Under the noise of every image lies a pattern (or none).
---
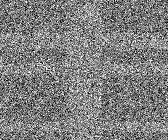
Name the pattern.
bands of rows crossing bands of columns
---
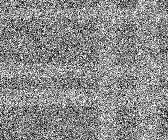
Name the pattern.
bands of rows crossing bands of columns
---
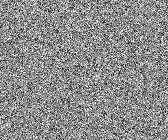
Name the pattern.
only noise
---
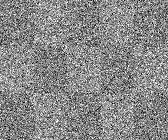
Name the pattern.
a checkerboard
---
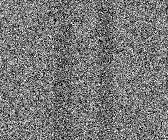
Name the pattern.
bands of columns
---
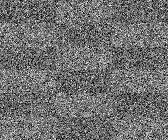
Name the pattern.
a checkerboard
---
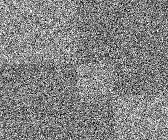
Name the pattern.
blocks along the diagonal
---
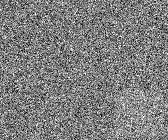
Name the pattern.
one block
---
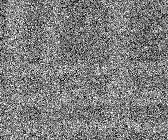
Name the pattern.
bands of rows crossing bands of columns
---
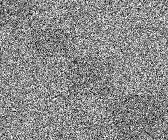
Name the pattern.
blocks along the diagonal
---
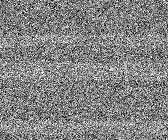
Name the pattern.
bands of rows
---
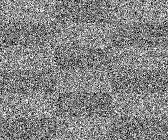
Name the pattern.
a checkerboard
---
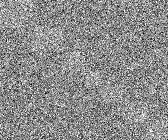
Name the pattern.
blocks along the diagonal
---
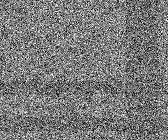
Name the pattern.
bands of rows crossing bands of columns
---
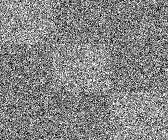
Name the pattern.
blocks along the diagonal
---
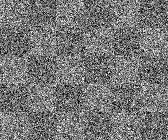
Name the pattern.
a checkerboard
